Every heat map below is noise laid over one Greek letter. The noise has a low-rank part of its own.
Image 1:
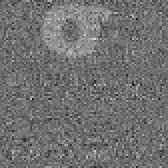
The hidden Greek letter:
sigma
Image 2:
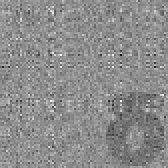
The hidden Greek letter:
delta
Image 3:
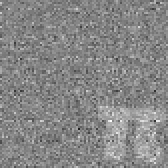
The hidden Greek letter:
pi
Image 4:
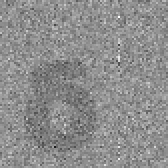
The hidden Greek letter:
delta
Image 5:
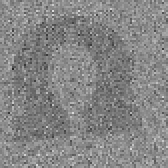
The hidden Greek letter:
omega
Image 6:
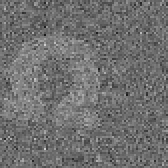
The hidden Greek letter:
omega
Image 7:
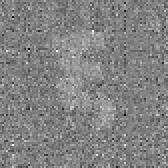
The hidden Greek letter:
xi
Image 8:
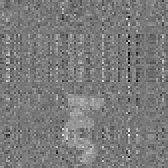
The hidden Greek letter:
xi
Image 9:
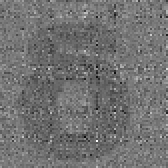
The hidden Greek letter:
delta
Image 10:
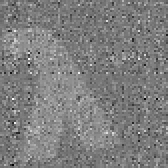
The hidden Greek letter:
lambda
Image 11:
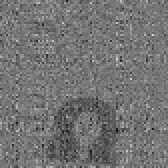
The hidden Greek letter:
omega
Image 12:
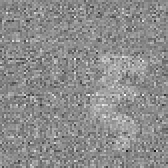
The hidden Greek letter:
xi
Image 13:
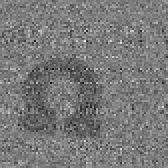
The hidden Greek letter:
omega
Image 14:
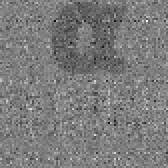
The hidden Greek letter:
alpha
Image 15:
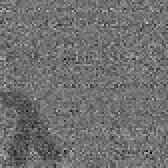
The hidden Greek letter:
lambda
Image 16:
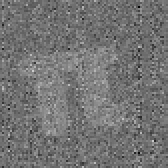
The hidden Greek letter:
pi
